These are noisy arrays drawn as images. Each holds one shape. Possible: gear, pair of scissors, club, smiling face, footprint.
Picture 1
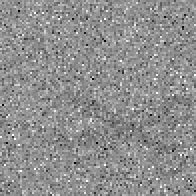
pair of scissors
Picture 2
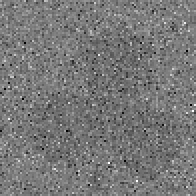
club
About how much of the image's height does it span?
nearly all
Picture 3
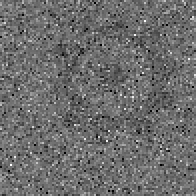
gear
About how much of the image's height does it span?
two thirds
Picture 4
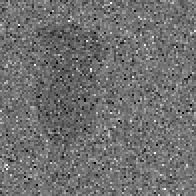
footprint
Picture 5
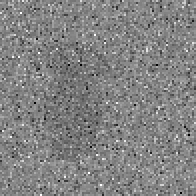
footprint
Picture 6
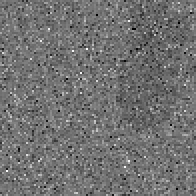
footprint
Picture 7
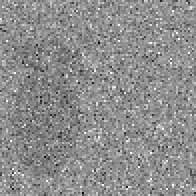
footprint
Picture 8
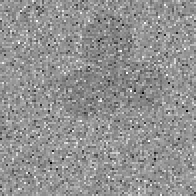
club
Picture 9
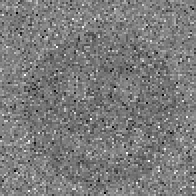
smiling face
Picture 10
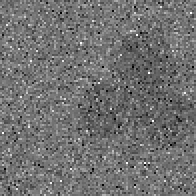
club
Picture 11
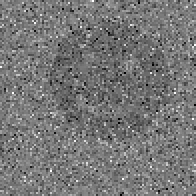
smiling face
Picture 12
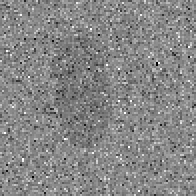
footprint
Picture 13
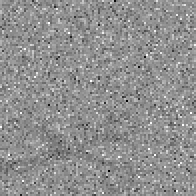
pair of scissors
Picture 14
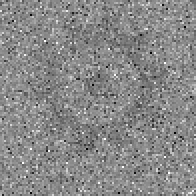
gear
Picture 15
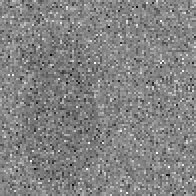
footprint
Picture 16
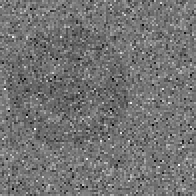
smiling face
